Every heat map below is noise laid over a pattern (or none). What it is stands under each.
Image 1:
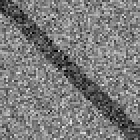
a diagonal band
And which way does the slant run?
top left to bottom right
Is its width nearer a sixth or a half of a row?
a sixth
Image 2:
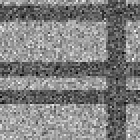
bands of rows crossing bands of columns
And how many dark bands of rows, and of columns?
3 and 1
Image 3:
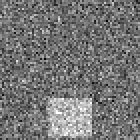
one block
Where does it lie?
bottom middle
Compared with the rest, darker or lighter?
lighter
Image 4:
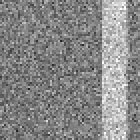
one band of columns
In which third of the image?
right
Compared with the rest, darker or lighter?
lighter
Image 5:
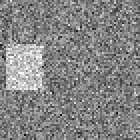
one block
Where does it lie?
middle left
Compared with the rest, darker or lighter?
lighter
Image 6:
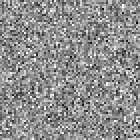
only noise
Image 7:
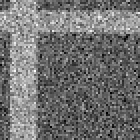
bands of rows crossing bands of columns
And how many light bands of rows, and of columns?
1 and 1
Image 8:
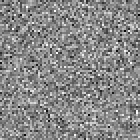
only noise
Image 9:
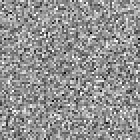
only noise
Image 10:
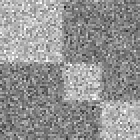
blocks along the diagonal
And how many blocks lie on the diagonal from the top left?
3
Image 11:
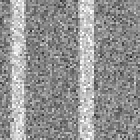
bands of columns
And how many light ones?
2
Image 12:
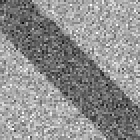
a diagonal band
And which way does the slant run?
top left to bottom right
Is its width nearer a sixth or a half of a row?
a half
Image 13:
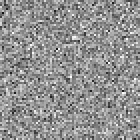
only noise
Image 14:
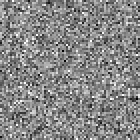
only noise
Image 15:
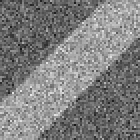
a diagonal band
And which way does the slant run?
bottom left to top right
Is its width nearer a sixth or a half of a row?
a half
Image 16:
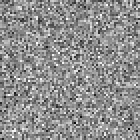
only noise
